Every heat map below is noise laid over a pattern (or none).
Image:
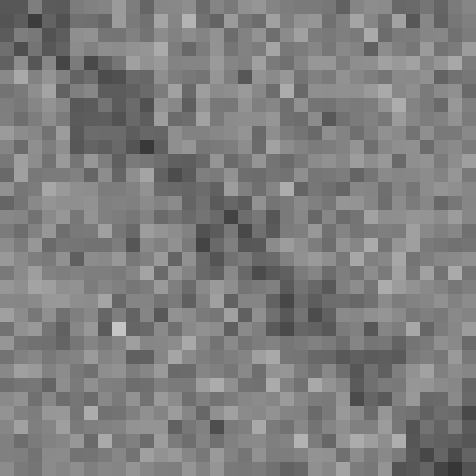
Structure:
blocks along the diagonal
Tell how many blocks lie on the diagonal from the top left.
7
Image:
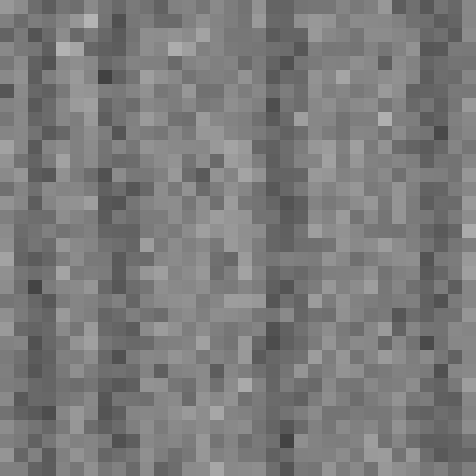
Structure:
bands of columns
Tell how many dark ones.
4
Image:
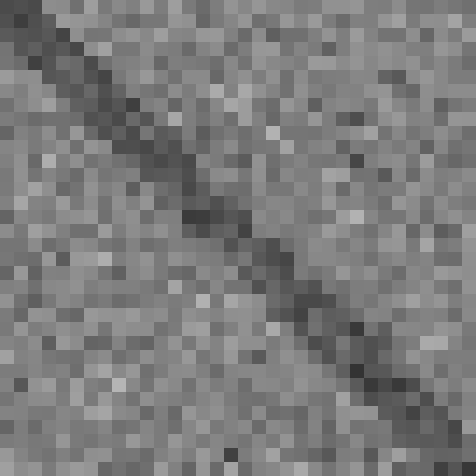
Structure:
a diagonal band
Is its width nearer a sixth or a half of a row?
a sixth
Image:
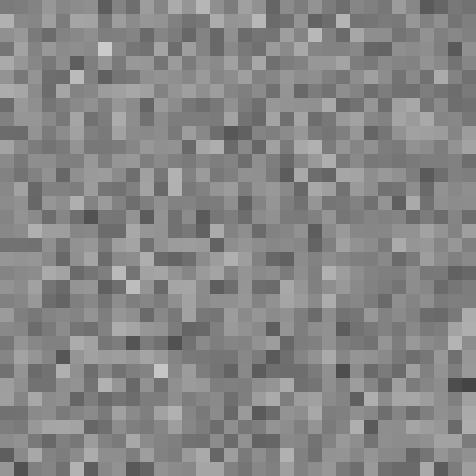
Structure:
only noise
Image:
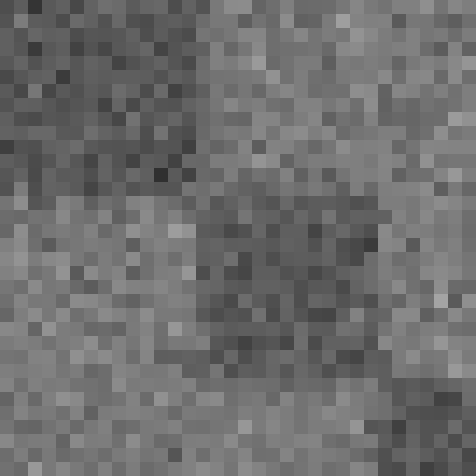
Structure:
blocks along the diagonal
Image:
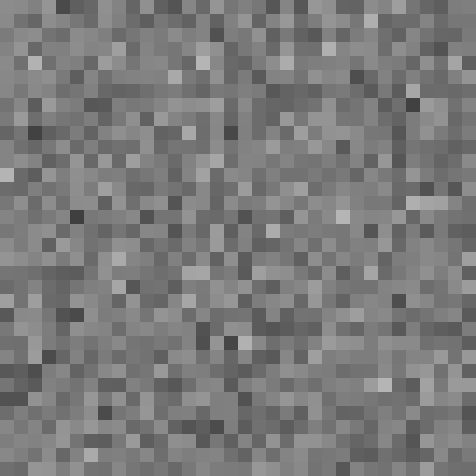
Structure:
only noise
